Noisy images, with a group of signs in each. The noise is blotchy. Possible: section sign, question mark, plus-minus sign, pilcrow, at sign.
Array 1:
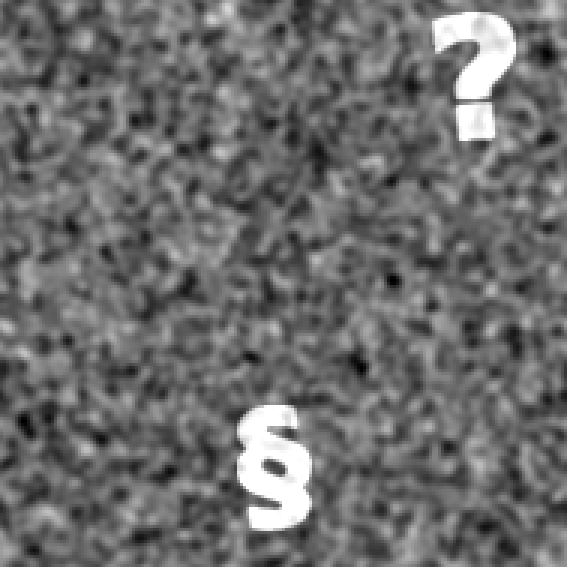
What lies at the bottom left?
nothing
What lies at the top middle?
nothing
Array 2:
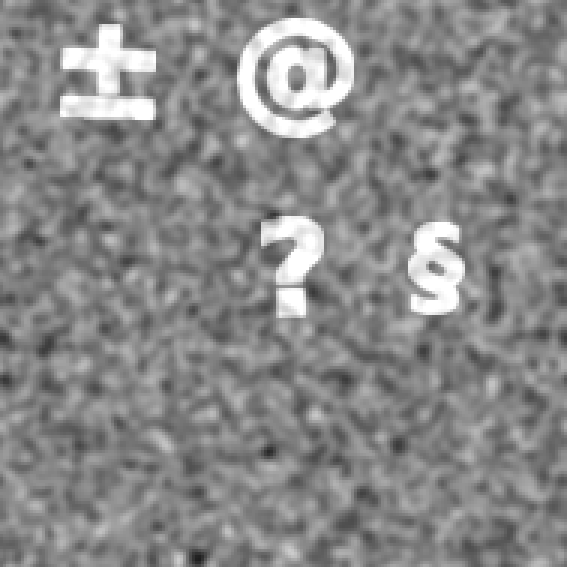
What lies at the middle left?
nothing
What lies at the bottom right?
nothing
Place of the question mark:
centre
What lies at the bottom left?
nothing
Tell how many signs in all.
4
